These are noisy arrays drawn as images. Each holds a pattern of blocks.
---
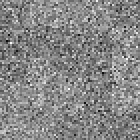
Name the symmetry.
mirrored about the diagonal from the bottom left
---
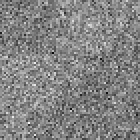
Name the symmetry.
mirrored about the diagonal from the top left
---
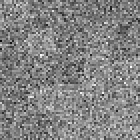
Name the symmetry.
mirrored about the diagonal from the top left
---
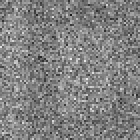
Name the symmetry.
top and bottom mirror each other
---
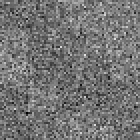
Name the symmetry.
mirrored about the diagonal from the bottom left
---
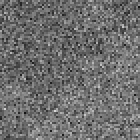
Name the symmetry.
mirrored about the diagonal from the top left
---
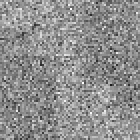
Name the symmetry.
the same after a half turn
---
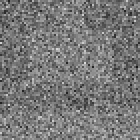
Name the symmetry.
left and right mirror each other
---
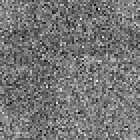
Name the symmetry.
mirrored about the diagonal from the top left
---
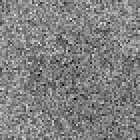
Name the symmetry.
mirrored about the diagonal from the top left
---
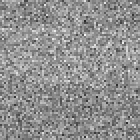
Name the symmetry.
left and right mirror each other
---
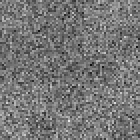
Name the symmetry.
mirrored about the diagonal from the top left
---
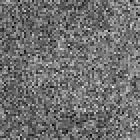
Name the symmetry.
top and bottom mirror each other
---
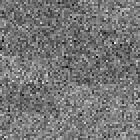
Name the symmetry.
no symmetry
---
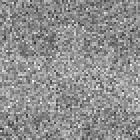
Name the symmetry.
left and right mirror each other
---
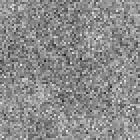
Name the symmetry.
mirrored about the diagonal from the top left
